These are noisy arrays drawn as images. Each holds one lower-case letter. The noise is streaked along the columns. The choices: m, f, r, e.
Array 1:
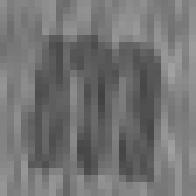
m
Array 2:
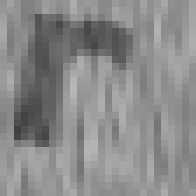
r
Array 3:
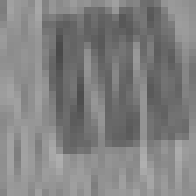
m
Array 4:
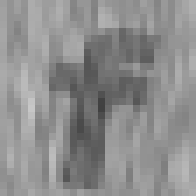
f
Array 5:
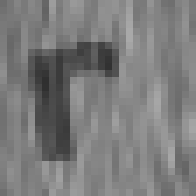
r
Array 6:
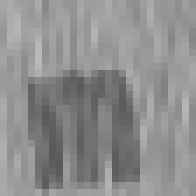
m
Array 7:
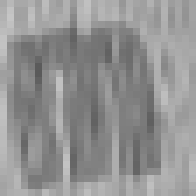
m
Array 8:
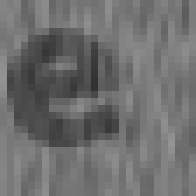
e
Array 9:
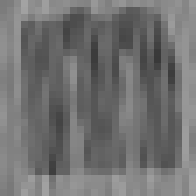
m
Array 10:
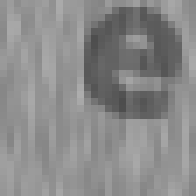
e
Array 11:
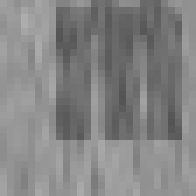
m
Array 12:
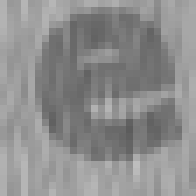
e
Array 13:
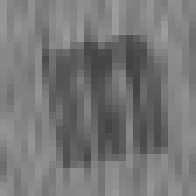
m
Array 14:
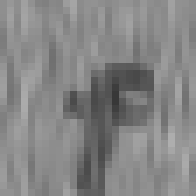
f
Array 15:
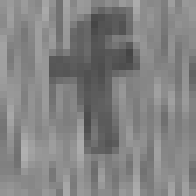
f
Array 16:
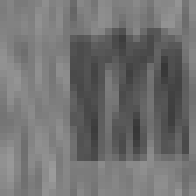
m
